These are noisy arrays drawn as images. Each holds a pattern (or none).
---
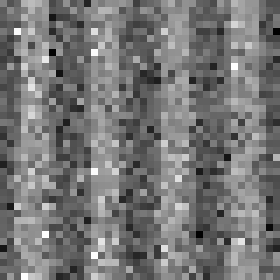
vertical stripes
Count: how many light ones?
4
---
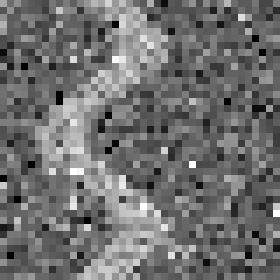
a wavy band
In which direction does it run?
top to bottom
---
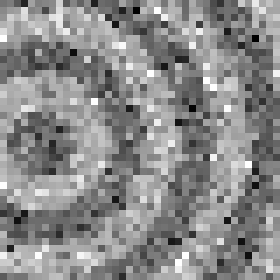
rings round one point
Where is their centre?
middle left
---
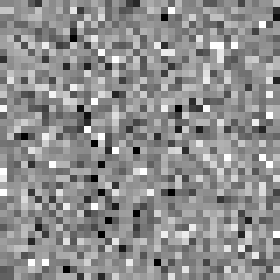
only noise
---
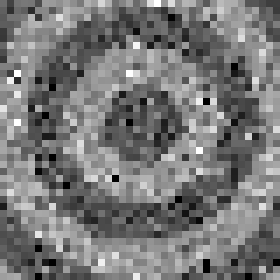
rings round one point
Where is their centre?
centre
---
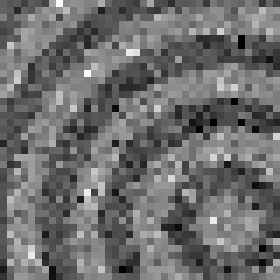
rings round one point
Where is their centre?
bottom right
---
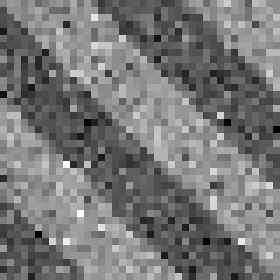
diagonal stripes
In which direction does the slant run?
top left to bottom right
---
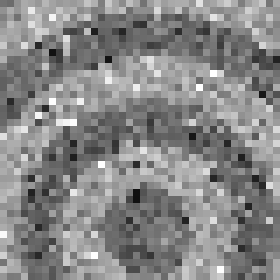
rings round one point
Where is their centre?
bottom middle
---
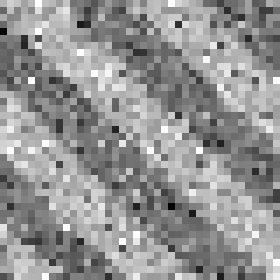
diagonal stripes
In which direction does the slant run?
top left to bottom right
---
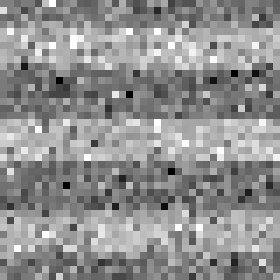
horizontal stripes
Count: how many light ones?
3
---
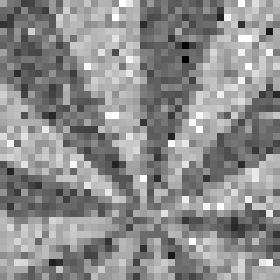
spokes from one point
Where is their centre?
bottom middle
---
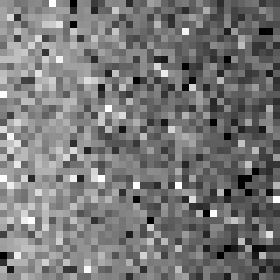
a smooth slope
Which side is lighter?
left
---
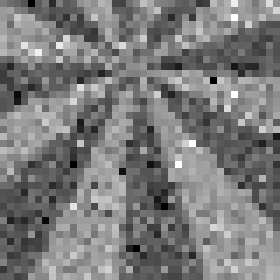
spokes from one point
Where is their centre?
top middle
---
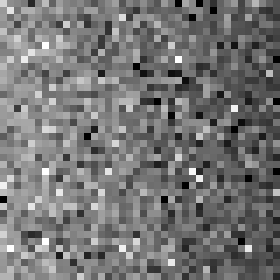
a smooth slope
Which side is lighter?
left
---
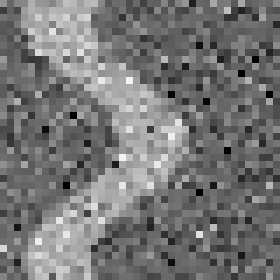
a wavy band
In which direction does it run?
top to bottom
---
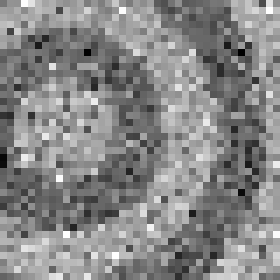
rings round one point
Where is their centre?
middle left
